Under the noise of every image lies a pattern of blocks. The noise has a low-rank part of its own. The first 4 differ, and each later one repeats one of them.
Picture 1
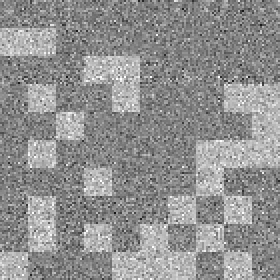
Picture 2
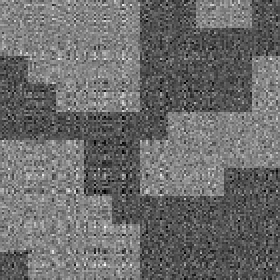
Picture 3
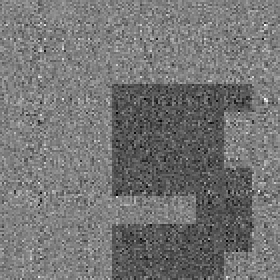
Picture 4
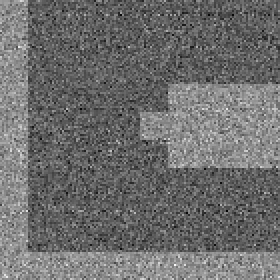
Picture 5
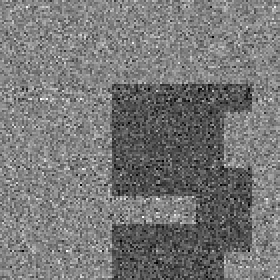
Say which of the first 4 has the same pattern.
3
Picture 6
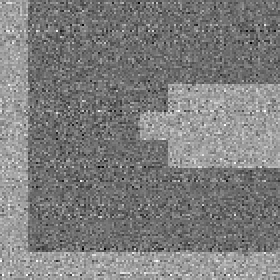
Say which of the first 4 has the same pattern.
4
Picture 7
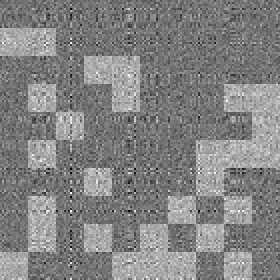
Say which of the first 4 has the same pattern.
1
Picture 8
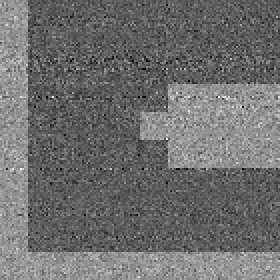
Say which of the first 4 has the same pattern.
4
